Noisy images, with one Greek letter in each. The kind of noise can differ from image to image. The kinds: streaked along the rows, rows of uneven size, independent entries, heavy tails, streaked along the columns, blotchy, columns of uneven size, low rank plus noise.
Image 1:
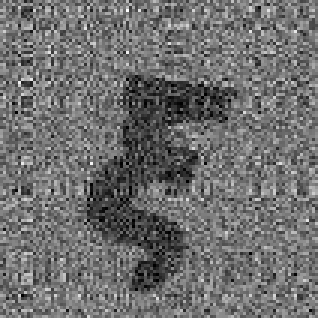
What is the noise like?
low rank plus noise
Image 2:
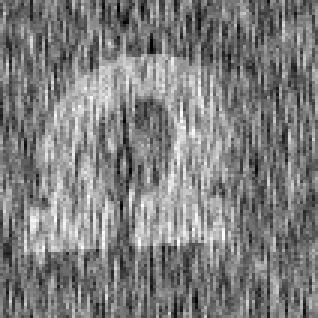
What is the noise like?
streaked along the columns
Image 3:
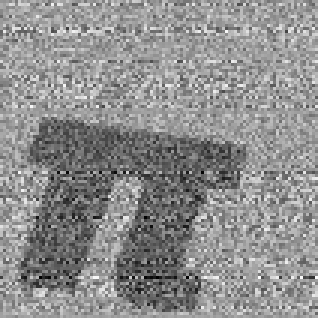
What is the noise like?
rows of uneven size
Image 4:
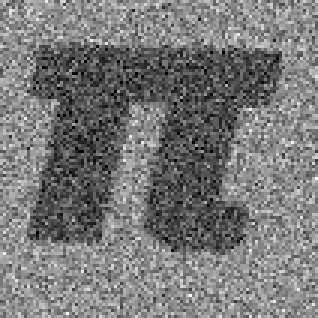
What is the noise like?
independent entries
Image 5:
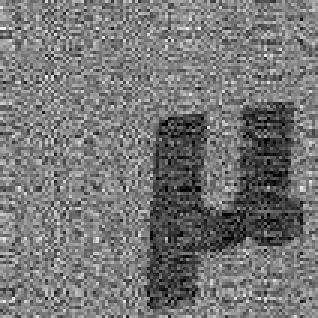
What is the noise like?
low rank plus noise
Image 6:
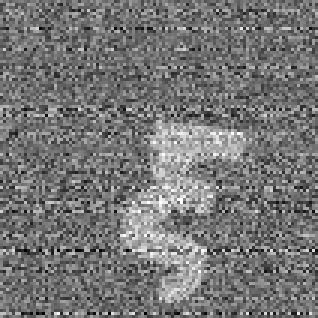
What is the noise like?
rows of uneven size
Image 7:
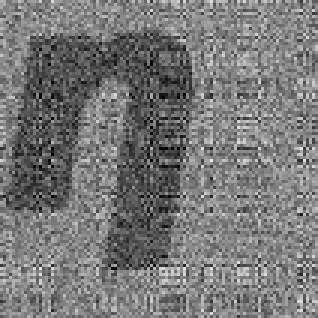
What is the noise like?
low rank plus noise
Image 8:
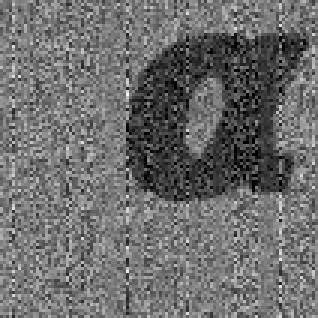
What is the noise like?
columns of uneven size
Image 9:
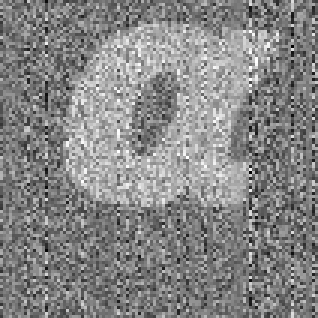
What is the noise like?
columns of uneven size
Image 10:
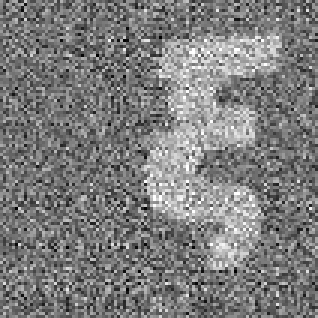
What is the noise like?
low rank plus noise
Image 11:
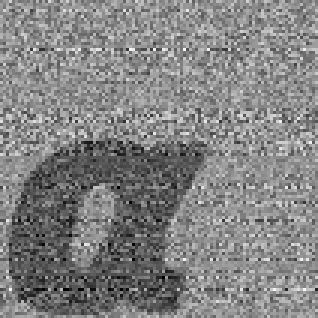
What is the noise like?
rows of uneven size
